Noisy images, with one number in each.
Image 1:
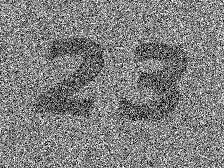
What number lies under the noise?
23
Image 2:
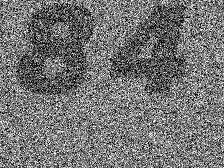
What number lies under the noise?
84
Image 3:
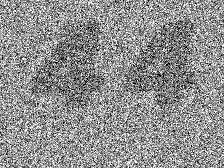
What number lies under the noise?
44
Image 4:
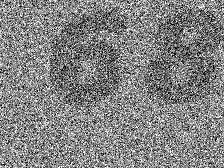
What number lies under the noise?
68
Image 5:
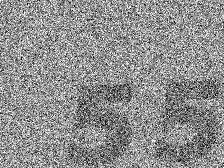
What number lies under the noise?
55
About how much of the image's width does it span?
two thirds
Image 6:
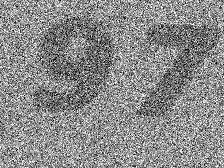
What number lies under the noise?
97
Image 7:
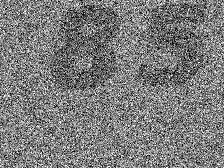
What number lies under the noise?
85
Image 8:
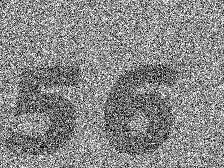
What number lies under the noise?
56
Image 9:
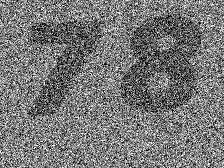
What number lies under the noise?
78
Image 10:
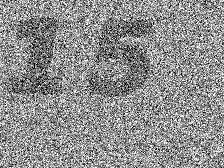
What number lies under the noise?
15
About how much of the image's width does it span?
two thirds
